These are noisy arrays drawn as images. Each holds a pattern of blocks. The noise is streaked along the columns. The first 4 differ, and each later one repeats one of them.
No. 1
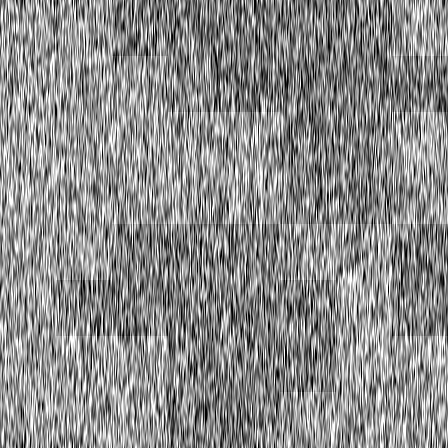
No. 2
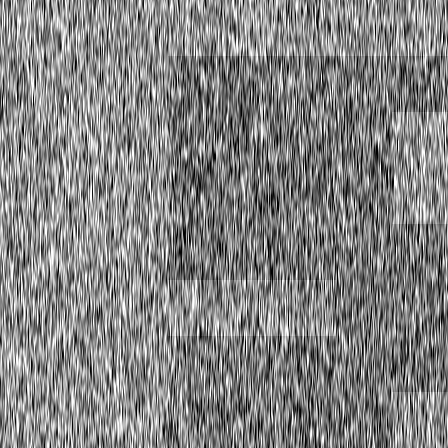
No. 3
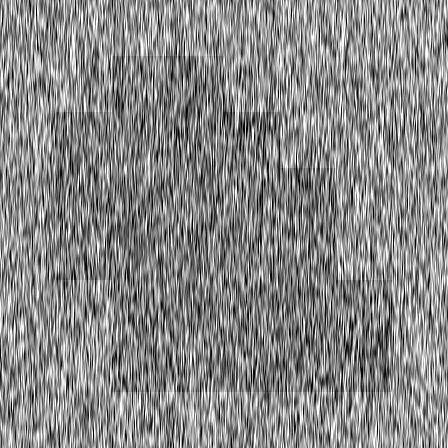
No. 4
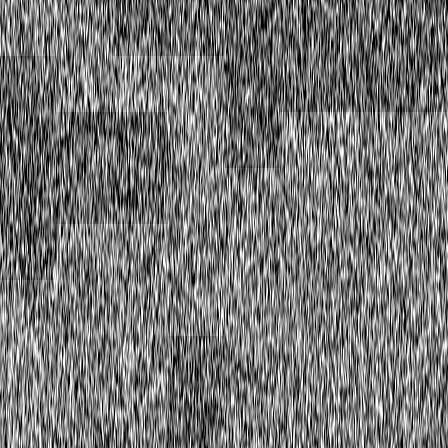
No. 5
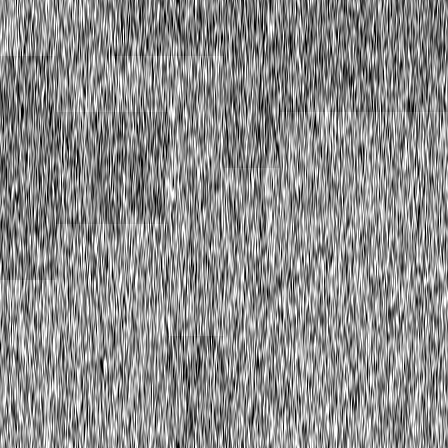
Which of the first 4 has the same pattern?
4
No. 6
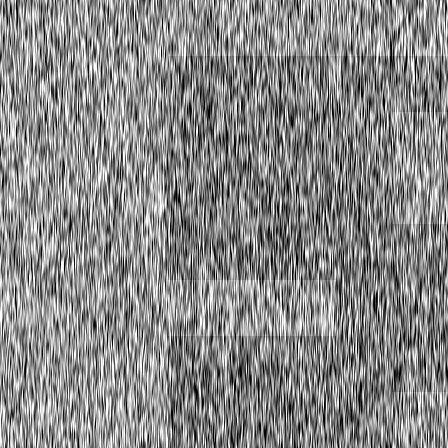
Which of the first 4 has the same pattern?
2
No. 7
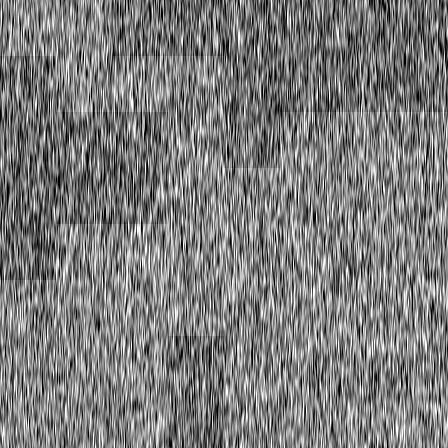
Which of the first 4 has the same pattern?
4
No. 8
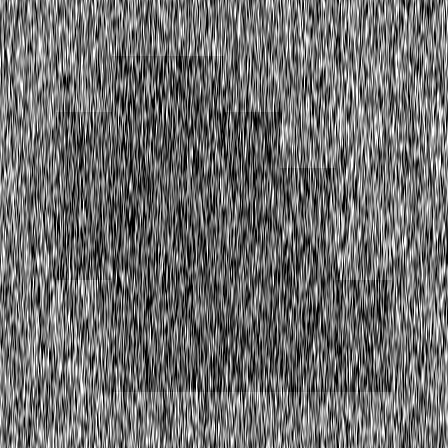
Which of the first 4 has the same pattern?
3
